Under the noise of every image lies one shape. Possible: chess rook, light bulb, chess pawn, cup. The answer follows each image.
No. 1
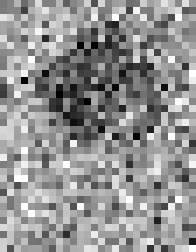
cup
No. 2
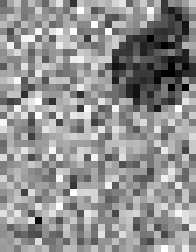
light bulb
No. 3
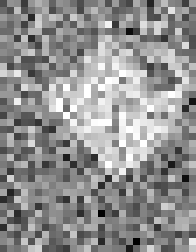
cup
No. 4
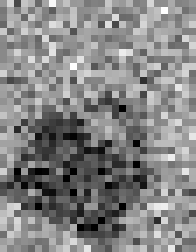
cup
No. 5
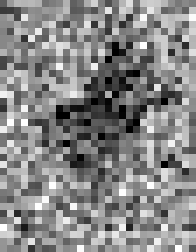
chess rook
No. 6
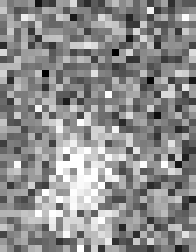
chess rook
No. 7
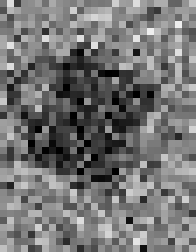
cup
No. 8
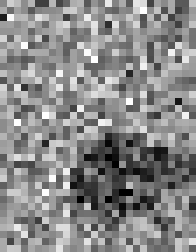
light bulb
